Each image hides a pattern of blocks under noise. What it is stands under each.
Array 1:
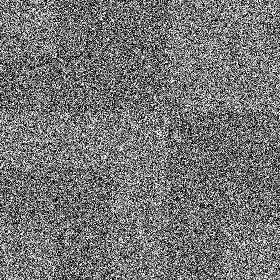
mirrored about the diagonal from the bottom left
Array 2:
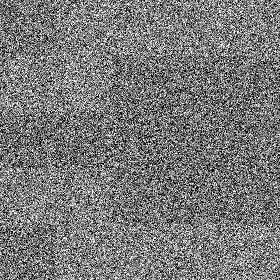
top and bottom mirror each other
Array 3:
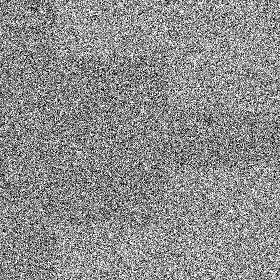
top and bottom mirror each other
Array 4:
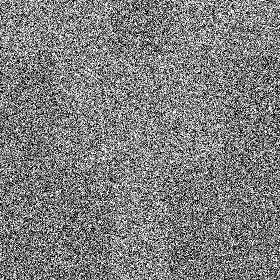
left and right mirror each other
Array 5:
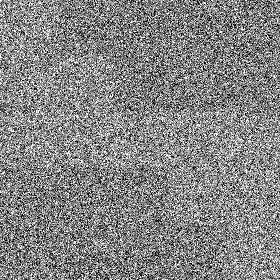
the same after a half turn
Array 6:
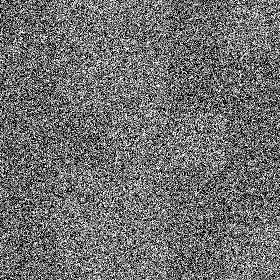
top and bottom mirror each other
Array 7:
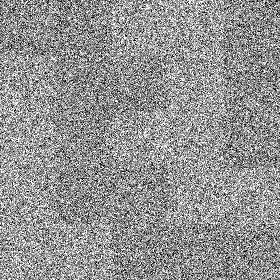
no symmetry
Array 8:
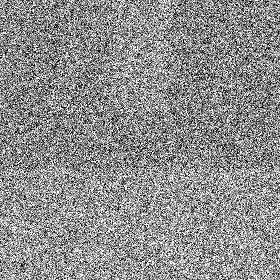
left and right mirror each other
